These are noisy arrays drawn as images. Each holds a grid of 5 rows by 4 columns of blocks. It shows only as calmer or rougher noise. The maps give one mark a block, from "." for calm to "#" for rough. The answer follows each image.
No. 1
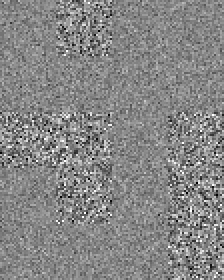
.#..
....
##.#
.#.#
...#
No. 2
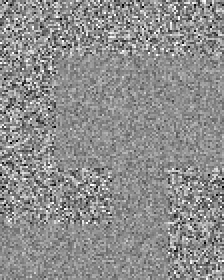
####
#...
#...
##.#
...#
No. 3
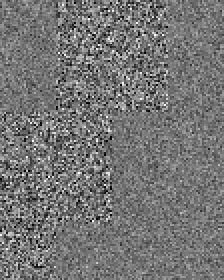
.##.
.##.
##..
##..
#...
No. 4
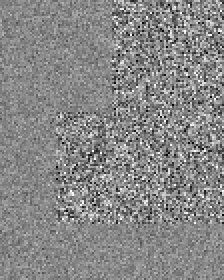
..##
..##
.###
.###
....
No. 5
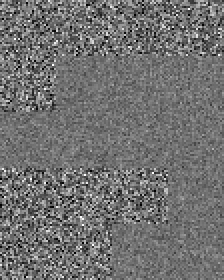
####
#...
....
###.
##..
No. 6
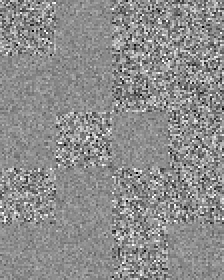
#.##
..##
.#.#
#.##
..#.
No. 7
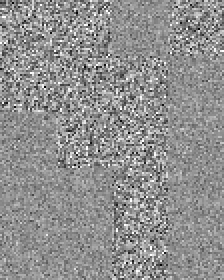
##.#
###.
.##.
..#.
..#.
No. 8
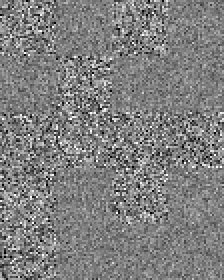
#.#.
.#..
####
#.#.
#...
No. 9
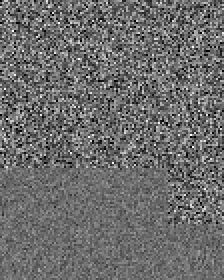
####
####
####
...#
....
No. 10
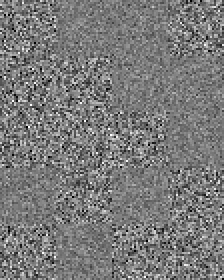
#..#
##..
###.
.#.#
#.##
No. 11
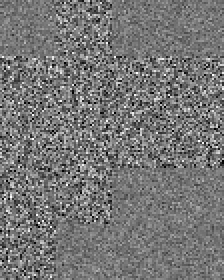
.#..
####
####
##..
#...
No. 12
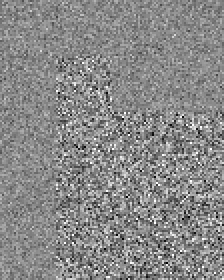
....
.#..
.###
.###
.###
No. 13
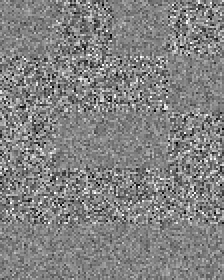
.#.#
###.
#..#
####
....
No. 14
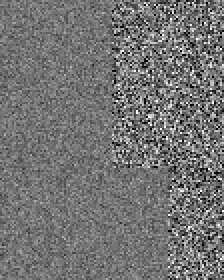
..##
..##
..##
...#
...#
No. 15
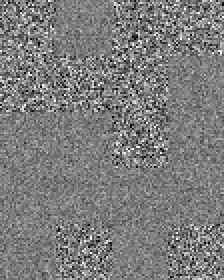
#.##
###.
..#.
....
.#.#
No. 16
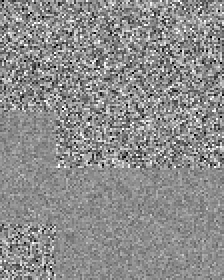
####
####
.###
....
#...
